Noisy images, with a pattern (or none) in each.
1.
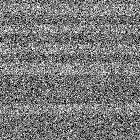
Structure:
bands of rows
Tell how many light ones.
5
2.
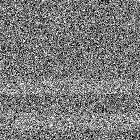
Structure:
bands of rows
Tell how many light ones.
2
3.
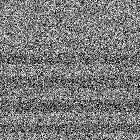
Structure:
bands of rows
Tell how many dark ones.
4
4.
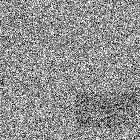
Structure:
one block
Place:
bottom right
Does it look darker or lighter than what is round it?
darker
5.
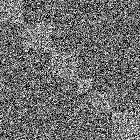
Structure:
blocks along the diagonal
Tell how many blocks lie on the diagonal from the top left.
6
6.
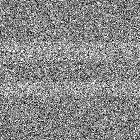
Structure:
bands of rows
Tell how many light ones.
2
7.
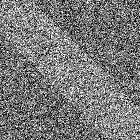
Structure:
a diagonal band
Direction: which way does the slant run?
top left to bottom right
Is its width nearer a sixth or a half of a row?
a half
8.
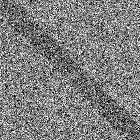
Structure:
a diagonal band
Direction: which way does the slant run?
top left to bottom right
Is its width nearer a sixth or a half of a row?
a sixth
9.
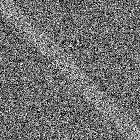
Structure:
a diagonal band
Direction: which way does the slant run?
top left to bottom right
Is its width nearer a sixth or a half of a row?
a sixth
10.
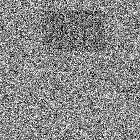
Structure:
one block
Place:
top middle
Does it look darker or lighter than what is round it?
darker
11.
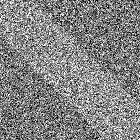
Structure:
a diagonal band
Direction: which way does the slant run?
top left to bottom right
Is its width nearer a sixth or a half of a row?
a half
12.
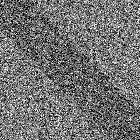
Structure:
a diagonal band
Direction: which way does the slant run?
top left to bottom right
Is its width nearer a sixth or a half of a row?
a half
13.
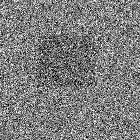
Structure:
one block
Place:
centre
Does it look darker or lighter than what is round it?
darker
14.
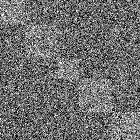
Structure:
blocks along the diagonal
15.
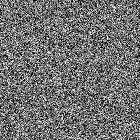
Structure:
only noise
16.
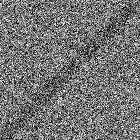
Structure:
a diagonal band
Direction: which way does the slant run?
bottom left to top right
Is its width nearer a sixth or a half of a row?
a sixth
